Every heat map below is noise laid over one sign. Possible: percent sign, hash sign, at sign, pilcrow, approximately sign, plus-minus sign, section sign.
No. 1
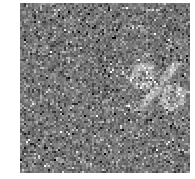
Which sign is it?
percent sign
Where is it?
middle right
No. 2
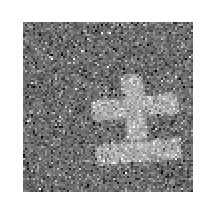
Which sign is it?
plus-minus sign
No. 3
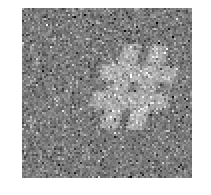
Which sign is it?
hash sign
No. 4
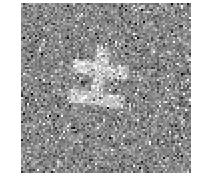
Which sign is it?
plus-minus sign
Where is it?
centre
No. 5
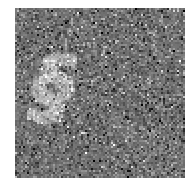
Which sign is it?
section sign
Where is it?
middle left
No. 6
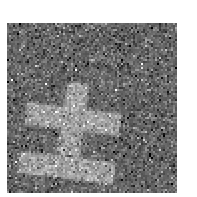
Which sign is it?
plus-minus sign
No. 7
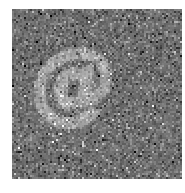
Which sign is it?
at sign
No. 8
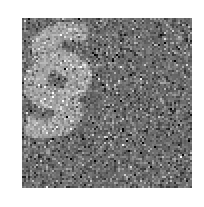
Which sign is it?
section sign
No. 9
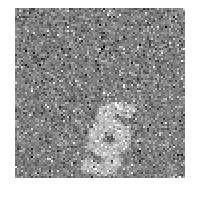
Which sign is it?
section sign
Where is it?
bottom middle
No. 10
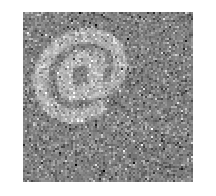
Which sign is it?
at sign
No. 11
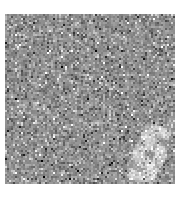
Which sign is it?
section sign
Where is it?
bottom right
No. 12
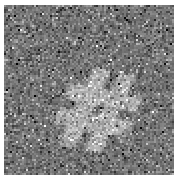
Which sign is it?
hash sign
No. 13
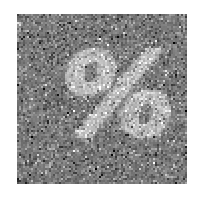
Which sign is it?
percent sign
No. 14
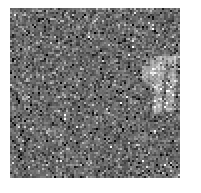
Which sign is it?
pilcrow
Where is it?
middle right
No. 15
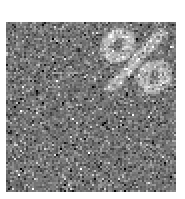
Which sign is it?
percent sign
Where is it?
top right
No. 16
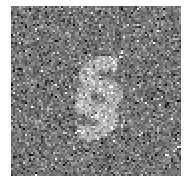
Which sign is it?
section sign
